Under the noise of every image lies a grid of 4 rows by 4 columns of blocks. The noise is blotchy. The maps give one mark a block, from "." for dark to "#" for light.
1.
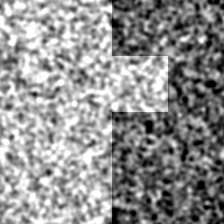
# # . .
# # # .
# # . .
# # . .
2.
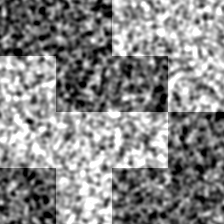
. . # #
# . . #
# # # .
. # . .
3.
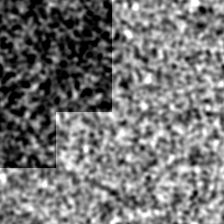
. . # #
. . # #
. # # #
# # # #
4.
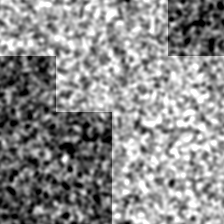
# # # .
. # # #
. . # #
. . # #
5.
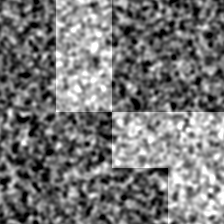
. # . .
. # . .
. . # #
. . . #
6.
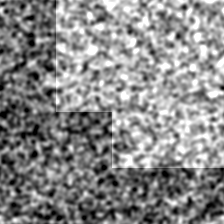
. # # #
. # # #
. . # #
. . . .
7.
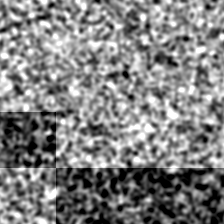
# # # #
# # # #
. # # #
# . . .
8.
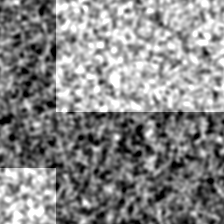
. # # #
. # # #
. . . .
# . . .
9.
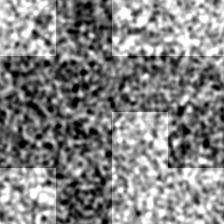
# . # #
. . . .
. . # .
# . # #
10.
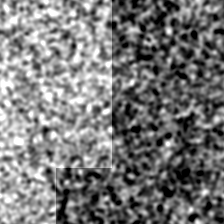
# # . .
# # . .
# # . .
# . . .
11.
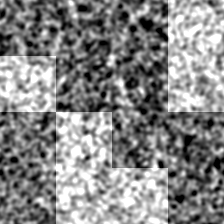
. . . #
# . . #
. # . .
. # # .
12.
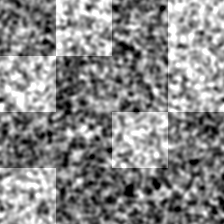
. # . #
# . . #
. . # .
# . . .
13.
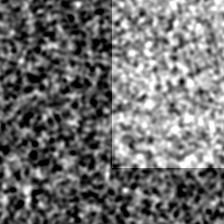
. . # #
. . # #
. . # #
. . . .
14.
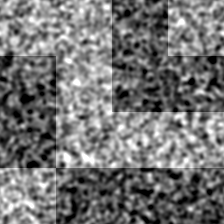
# # . #
. # . .
. # # #
# . . .
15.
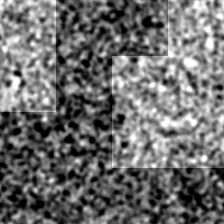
# . . #
# . # #
. . # #
. . . .
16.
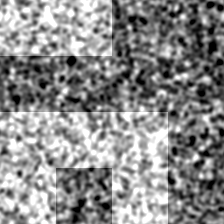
# # . .
. . . .
# # # .
# . # .
